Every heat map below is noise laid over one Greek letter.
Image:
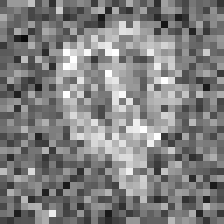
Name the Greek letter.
phi
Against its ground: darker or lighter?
lighter
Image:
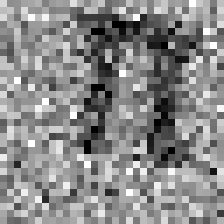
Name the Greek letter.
pi
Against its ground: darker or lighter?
darker
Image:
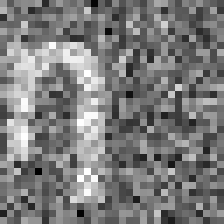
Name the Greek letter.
eta
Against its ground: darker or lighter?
lighter
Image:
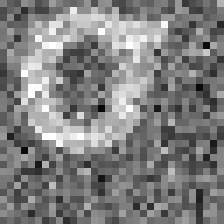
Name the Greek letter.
sigma
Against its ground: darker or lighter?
lighter
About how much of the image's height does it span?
two thirds
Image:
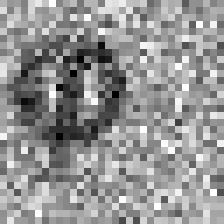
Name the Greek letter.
phi
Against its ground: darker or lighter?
darker
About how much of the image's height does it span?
two thirds
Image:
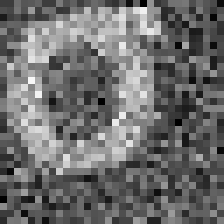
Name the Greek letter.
sigma
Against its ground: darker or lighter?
lighter
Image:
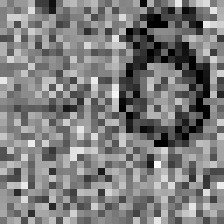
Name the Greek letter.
delta
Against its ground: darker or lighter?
darker
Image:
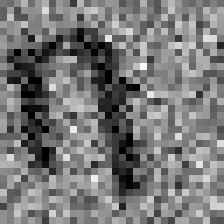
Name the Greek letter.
eta
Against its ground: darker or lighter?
darker
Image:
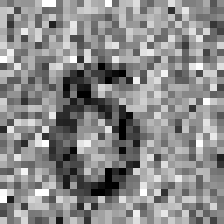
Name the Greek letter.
delta
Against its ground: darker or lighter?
darker
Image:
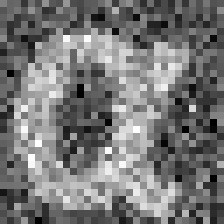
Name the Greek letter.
alpha
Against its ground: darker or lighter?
lighter
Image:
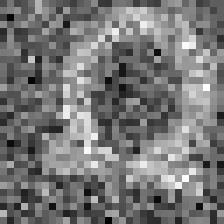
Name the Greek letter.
omega
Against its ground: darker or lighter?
lighter
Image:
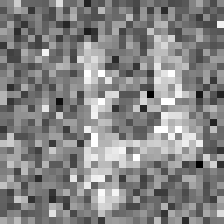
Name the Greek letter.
mu
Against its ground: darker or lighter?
lighter
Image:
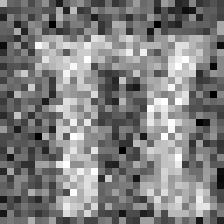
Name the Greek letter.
pi
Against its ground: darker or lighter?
lighter
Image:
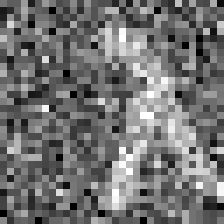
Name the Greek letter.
lambda
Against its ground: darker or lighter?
lighter
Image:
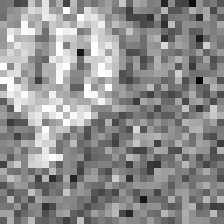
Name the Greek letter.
phi
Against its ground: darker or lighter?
lighter
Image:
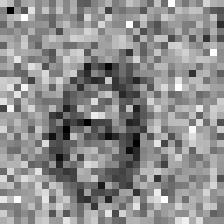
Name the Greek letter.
theta
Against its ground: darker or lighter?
darker
